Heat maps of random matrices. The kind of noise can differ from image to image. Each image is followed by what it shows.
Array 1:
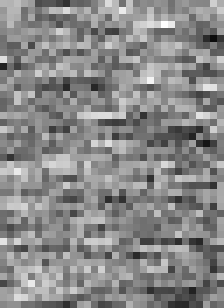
streaked along the rows
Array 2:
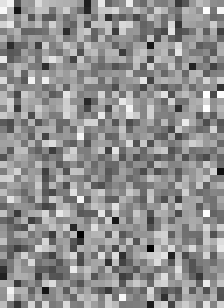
low rank plus noise
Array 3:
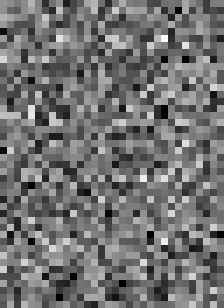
low rank plus noise
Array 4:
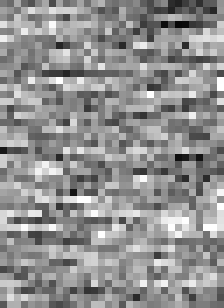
streaked along the rows
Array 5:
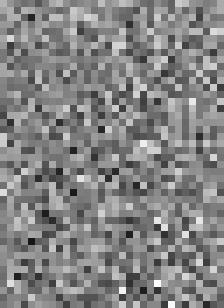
independent entries
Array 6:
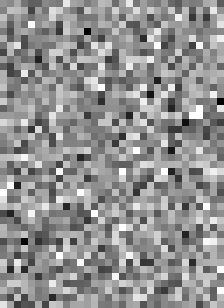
independent entries
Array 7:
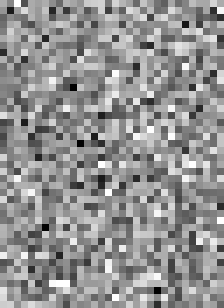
independent entries
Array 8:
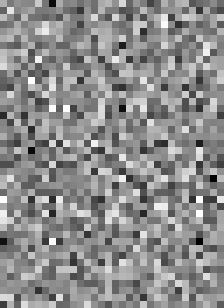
low rank plus noise
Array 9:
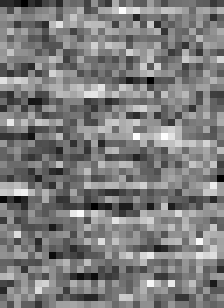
streaked along the rows
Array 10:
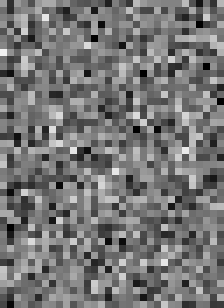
independent entries
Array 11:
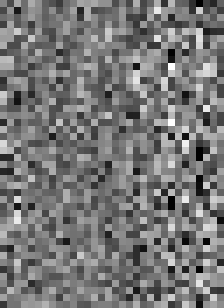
columns of uneven size
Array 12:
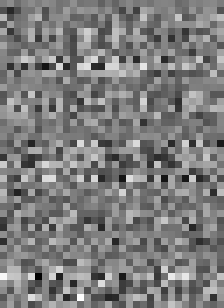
rows of uneven size
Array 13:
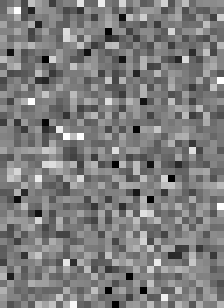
heavy tails
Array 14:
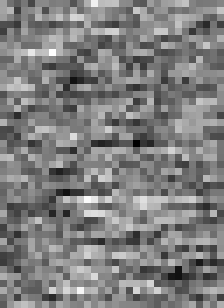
streaked along the rows
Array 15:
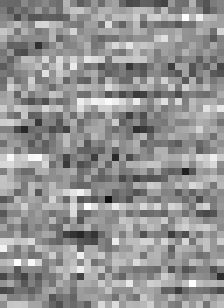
streaked along the rows
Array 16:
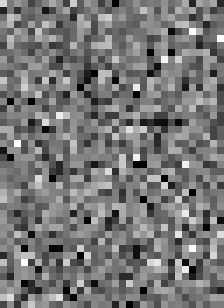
heavy tails
